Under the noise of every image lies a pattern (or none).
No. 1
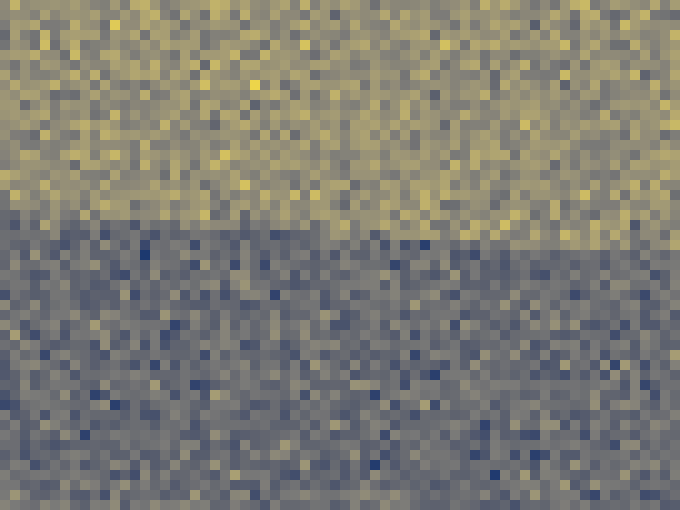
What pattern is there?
a sharp edge
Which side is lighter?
top
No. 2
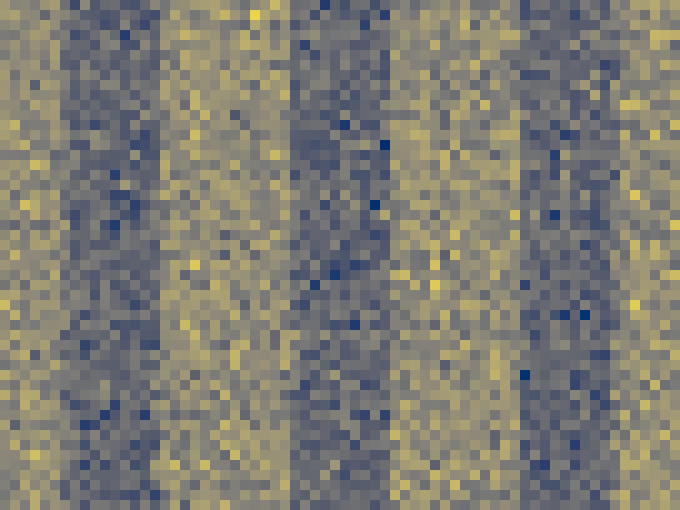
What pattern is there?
vertical stripes
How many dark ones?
3
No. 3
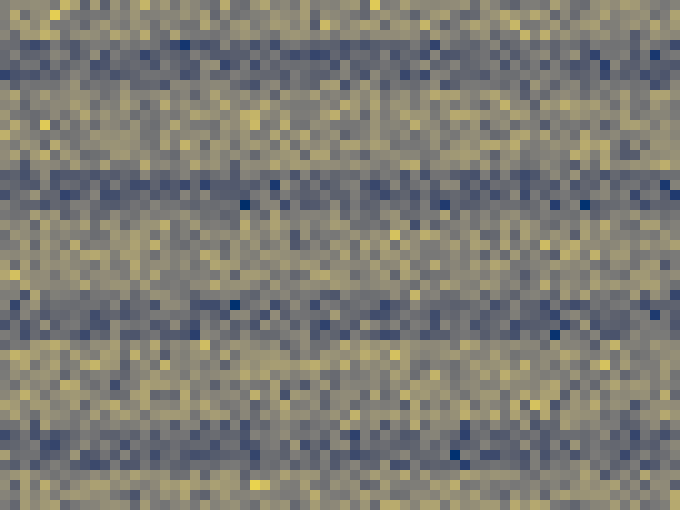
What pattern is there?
horizontal stripes
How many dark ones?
4
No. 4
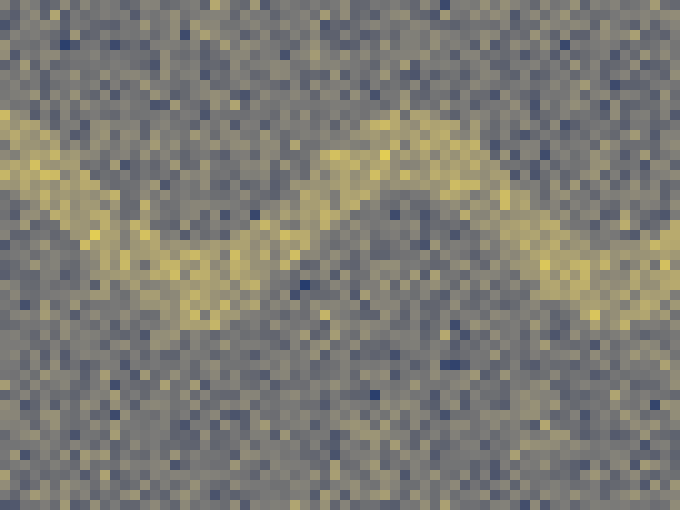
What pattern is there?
a wavy band
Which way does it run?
left to right
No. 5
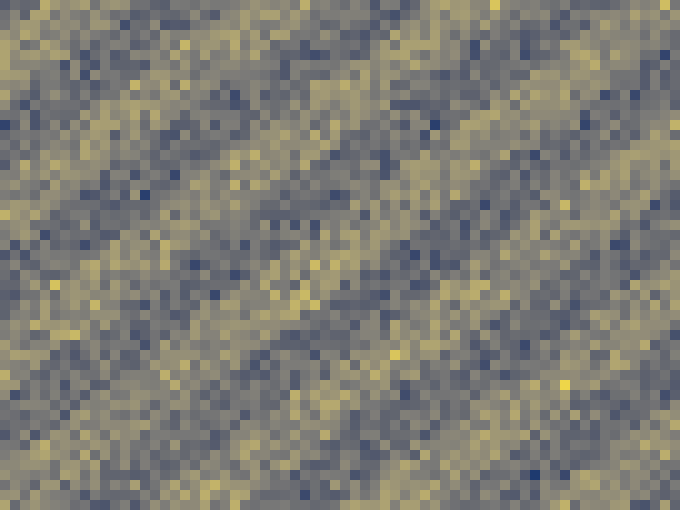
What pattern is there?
diagonal stripes
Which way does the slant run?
bottom left to top right
